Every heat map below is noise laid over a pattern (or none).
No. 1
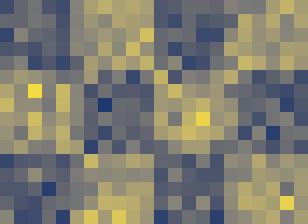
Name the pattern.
a checkerboard
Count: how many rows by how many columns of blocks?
3 by 4
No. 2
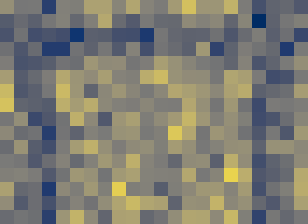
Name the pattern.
bands of rows crossing bands of columns
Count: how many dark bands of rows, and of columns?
1 and 2
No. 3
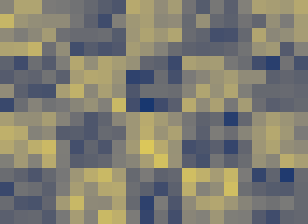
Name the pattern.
a checkerboard
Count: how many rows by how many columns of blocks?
4 by 5
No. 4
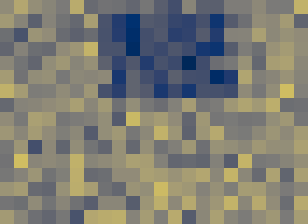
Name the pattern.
one block
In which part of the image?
top middle
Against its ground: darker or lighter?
darker
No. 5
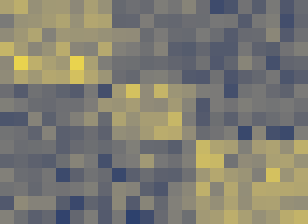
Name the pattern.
blocks along the diagonal
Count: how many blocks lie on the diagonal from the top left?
3
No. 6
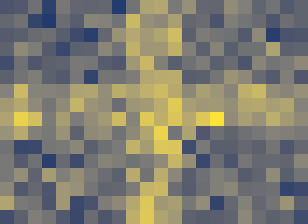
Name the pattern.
bands of rows crossing bands of columns
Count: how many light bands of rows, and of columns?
1 and 1
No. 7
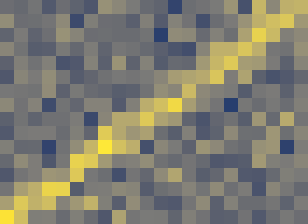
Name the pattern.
a diagonal band
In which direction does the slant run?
bottom left to top right
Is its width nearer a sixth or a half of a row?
a sixth
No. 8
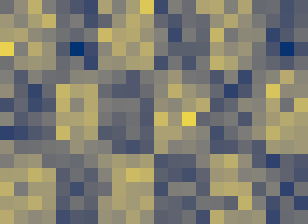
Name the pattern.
a checkerboard
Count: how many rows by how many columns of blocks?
3 by 6
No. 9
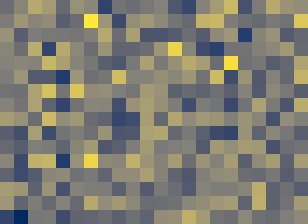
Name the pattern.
only noise
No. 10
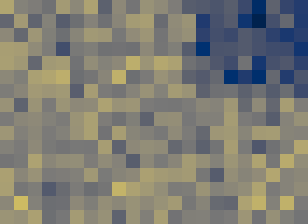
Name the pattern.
one block
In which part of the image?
top right
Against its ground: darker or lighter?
darker
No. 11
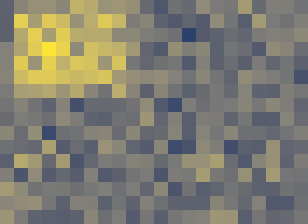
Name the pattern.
one block
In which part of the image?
top left
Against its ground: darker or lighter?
lighter
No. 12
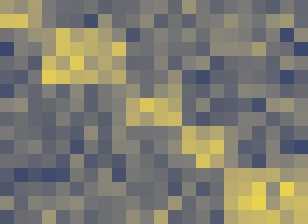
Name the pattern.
blocks along the diagonal
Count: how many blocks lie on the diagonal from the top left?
5
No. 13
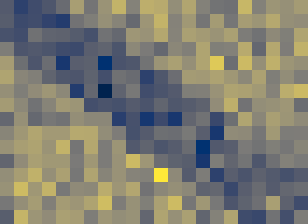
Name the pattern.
a diagonal band
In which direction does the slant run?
top left to bottom right
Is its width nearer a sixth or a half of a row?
a half
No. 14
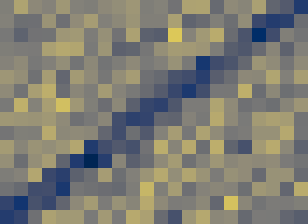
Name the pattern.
a diagonal band
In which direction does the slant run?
bottom left to top right
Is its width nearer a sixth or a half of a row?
a sixth
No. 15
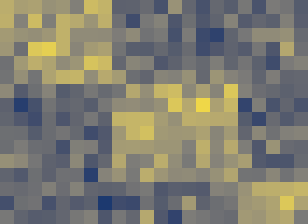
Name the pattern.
blocks along the diagonal
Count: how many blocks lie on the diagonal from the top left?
3
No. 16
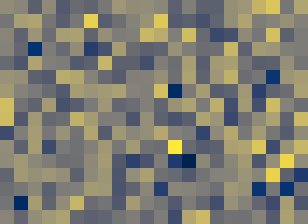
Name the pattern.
only noise
